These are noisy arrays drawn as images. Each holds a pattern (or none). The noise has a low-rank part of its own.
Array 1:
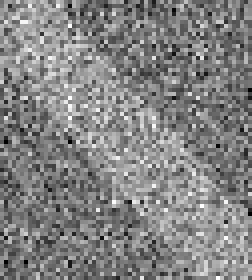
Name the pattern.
a diagonal band
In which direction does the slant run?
top left to bottom right
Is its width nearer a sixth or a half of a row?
a half
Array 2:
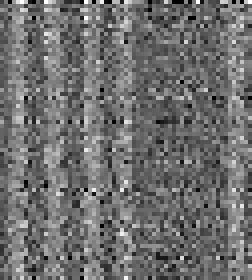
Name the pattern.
bands of columns
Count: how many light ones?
5
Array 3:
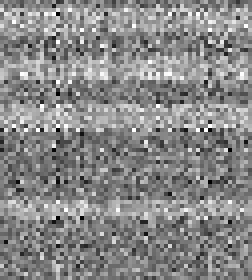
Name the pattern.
bands of rows
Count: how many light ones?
4
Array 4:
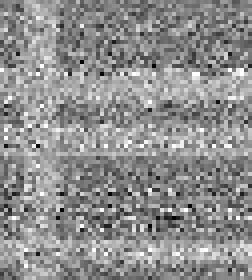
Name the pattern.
bands of rows crossing bands of columns
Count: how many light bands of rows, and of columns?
3 and 1
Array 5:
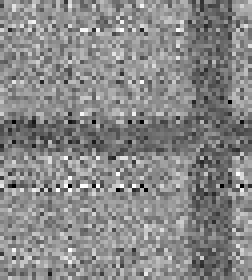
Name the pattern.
bands of rows crossing bands of columns
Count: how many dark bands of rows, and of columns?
1 and 1
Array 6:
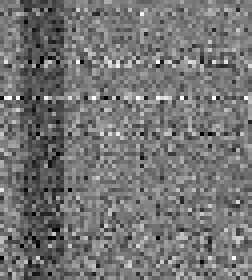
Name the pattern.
one band of columns
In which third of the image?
left
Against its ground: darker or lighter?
darker
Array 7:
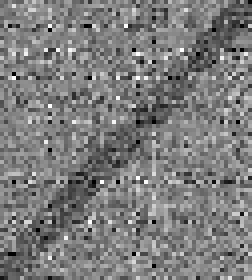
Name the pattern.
a diagonal band
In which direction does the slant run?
bottom left to top right
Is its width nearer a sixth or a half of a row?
a sixth
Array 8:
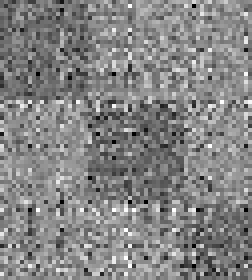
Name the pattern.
blocks along the diagonal
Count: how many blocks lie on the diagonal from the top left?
3
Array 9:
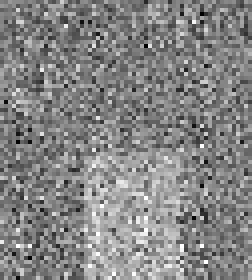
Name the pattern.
one block
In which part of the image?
bottom middle
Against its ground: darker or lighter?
lighter
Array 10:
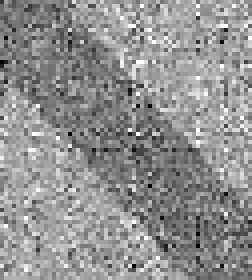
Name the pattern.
a diagonal band
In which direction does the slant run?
top left to bottom right
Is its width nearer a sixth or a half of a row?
a half
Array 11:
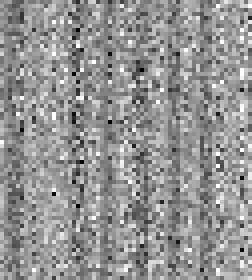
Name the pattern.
bands of columns
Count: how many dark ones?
6
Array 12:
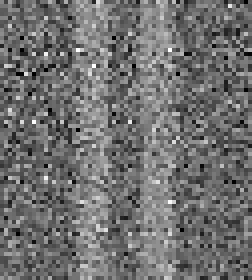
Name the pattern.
bands of columns
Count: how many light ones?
2
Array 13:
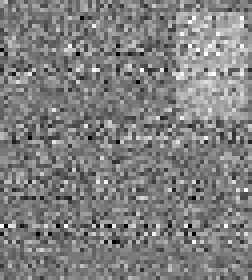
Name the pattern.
one block
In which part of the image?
top right
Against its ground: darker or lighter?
lighter
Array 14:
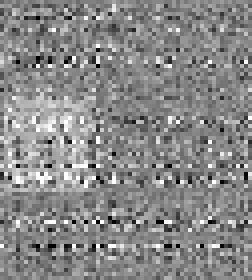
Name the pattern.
one block
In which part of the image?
middle left
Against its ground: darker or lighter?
lighter
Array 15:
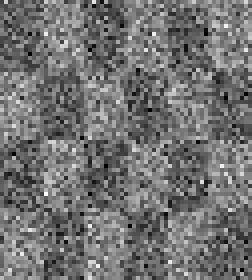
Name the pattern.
a checkerboard
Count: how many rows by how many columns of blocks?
4 by 6
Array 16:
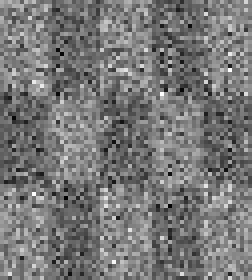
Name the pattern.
a checkerboard
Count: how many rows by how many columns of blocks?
3 by 5
